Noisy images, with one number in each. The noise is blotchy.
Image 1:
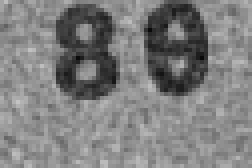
80
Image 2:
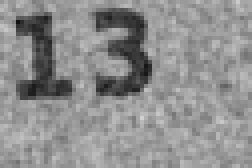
13
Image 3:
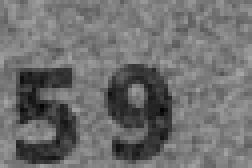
59
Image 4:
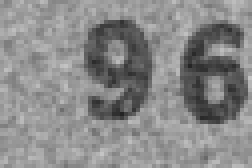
96
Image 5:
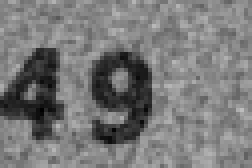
49
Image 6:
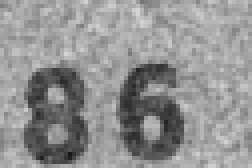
86
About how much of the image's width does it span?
two thirds
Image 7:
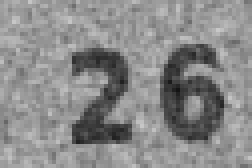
26
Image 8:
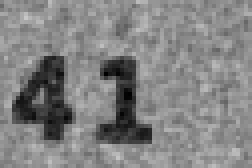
41
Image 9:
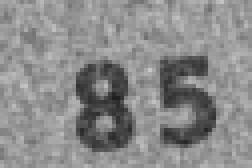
85
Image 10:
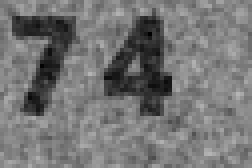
74
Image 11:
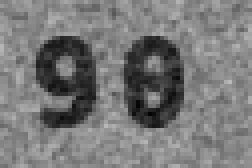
90
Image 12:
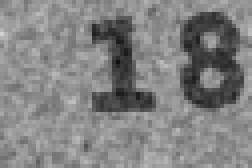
18
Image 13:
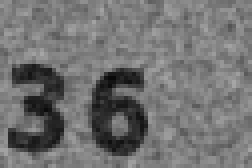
36
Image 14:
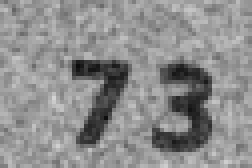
73
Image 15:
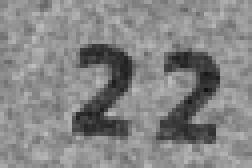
22
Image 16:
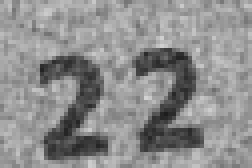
22
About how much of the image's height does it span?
two thirds
